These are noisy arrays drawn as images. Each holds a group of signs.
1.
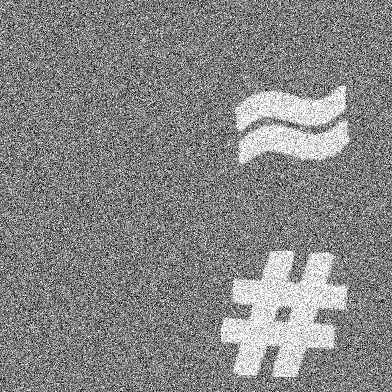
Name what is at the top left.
nothing
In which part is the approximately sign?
top right
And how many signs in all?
2
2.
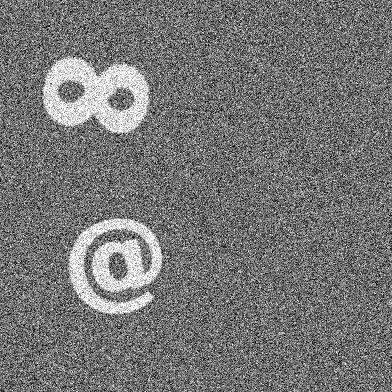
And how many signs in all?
2
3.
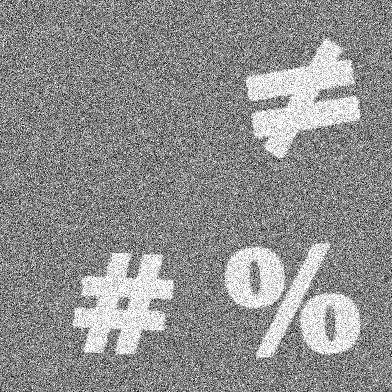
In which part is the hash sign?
bottom left
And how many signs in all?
3
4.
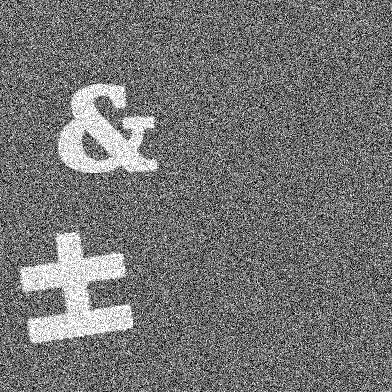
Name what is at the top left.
ampersand
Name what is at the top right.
nothing
